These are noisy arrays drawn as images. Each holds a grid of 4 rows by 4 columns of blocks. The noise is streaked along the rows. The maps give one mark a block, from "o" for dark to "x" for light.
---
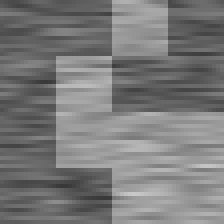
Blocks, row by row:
o o x o
o x o o
o x x x
o o x x
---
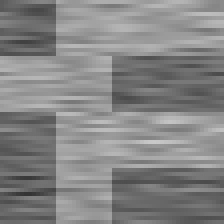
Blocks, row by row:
o x x x
x x o o
o x x x
o x o o
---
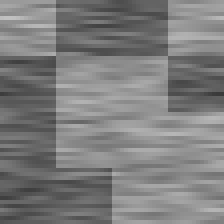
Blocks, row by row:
x o o x
o x x o
o x x x
o o x x
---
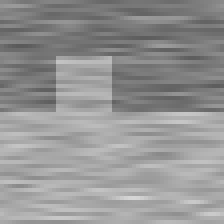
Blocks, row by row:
o o o o
o x o o
x x x x
x x x x
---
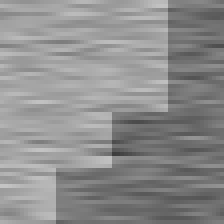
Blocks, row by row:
x x x o
x x x o
x x o o
x o o o
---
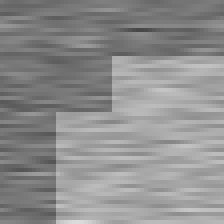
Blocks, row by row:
o o o o
o o x x
o x x x
o x x x
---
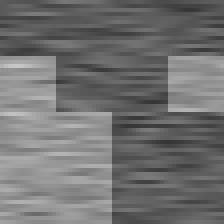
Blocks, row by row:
o o o o
x o o x
x x o o
x x o o
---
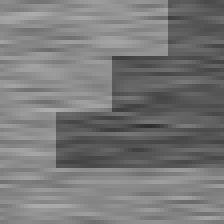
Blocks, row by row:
x x x o
x x o o
x o o o
x x x x
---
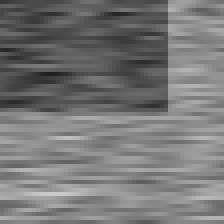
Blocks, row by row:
o o o x
o o o x
x x x x
x x x x
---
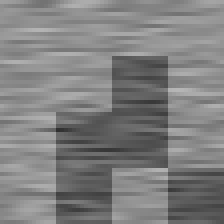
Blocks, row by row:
x x x x
x x o x
x o o x
x o x o
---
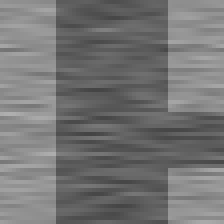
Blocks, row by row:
x o o x
x o o x
x o o o
x o o x
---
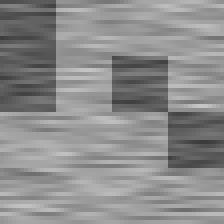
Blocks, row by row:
o x x x
o x o x
x x x o
x x x x
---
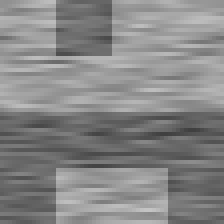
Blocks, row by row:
x o x x
x x x x
o o o o
o x x o
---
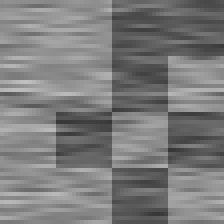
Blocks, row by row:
x x o o
x x o x
x o x o
x x o x
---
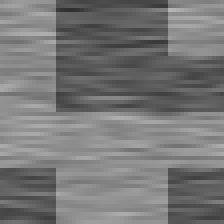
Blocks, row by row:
x o o x
x o o o
x x x x
o x x o
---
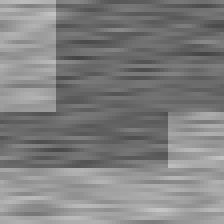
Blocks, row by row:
x o o o
x o o o
o o o x
x x x x
